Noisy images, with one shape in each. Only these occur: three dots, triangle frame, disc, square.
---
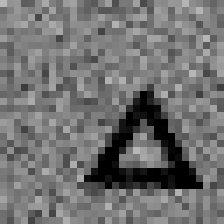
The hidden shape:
triangle frame
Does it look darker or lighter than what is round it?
darker
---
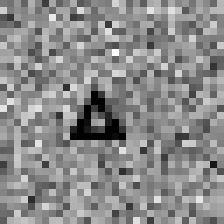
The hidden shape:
triangle frame
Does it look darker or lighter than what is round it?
darker
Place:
centre
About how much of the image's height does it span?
a quarter
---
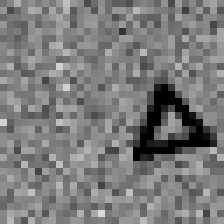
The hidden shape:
triangle frame
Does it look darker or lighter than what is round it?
darker
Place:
middle right
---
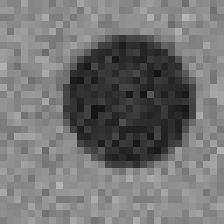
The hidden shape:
disc
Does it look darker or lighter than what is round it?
darker
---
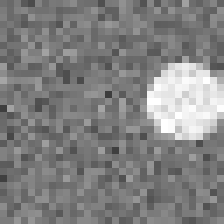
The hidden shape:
disc
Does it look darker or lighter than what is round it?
lighter
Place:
middle right
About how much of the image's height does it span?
a third
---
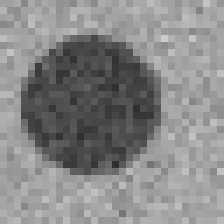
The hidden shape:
disc
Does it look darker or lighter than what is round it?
darker
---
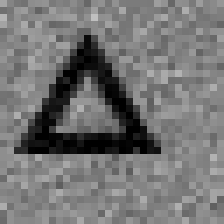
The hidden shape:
triangle frame
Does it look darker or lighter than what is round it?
darker
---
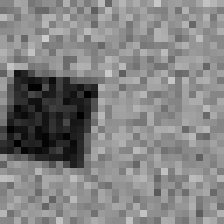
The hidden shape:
square
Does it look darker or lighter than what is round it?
darker
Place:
middle left
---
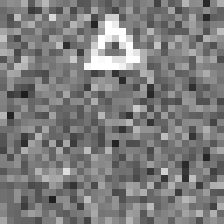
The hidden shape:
triangle frame
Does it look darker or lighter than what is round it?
lighter
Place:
top middle
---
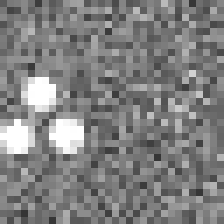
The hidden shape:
three dots
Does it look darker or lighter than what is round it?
lighter
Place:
middle left
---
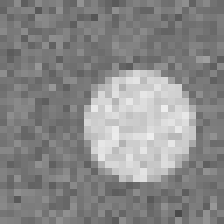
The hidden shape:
disc
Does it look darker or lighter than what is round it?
lighter
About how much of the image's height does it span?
half
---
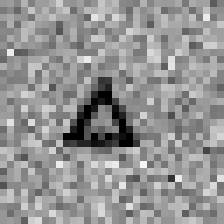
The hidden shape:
triangle frame
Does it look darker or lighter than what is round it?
darker
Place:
centre
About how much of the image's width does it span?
a third
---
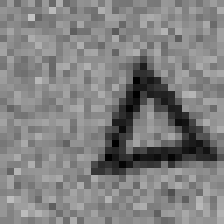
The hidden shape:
triangle frame
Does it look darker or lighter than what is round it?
darker
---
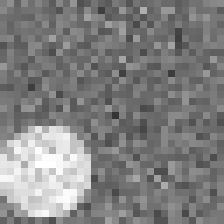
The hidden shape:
disc
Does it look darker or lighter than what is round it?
lighter
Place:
bottom left
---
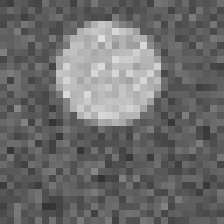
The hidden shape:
disc
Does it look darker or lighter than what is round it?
lighter
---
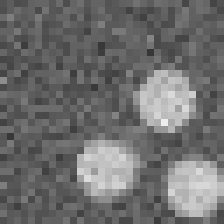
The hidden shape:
three dots
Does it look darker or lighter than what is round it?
lighter
